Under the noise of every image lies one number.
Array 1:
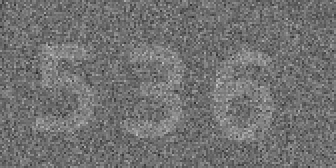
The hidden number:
536
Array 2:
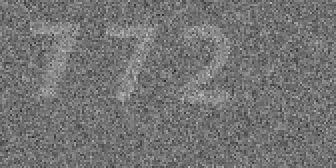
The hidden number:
772
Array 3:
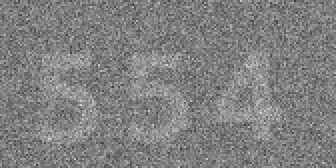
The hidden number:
554
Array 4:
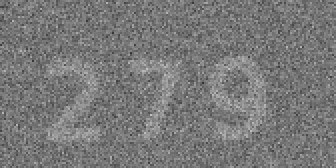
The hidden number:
279
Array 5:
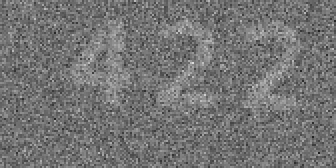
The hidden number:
422
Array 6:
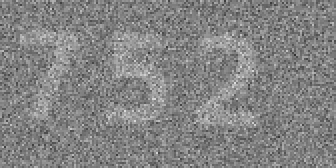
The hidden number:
752
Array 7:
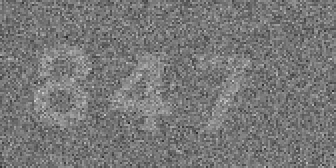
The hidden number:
847
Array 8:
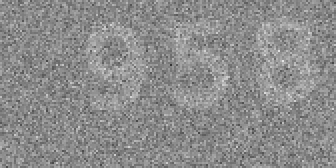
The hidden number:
958
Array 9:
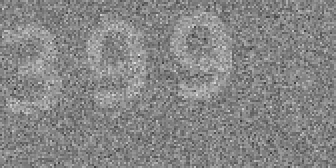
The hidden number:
399
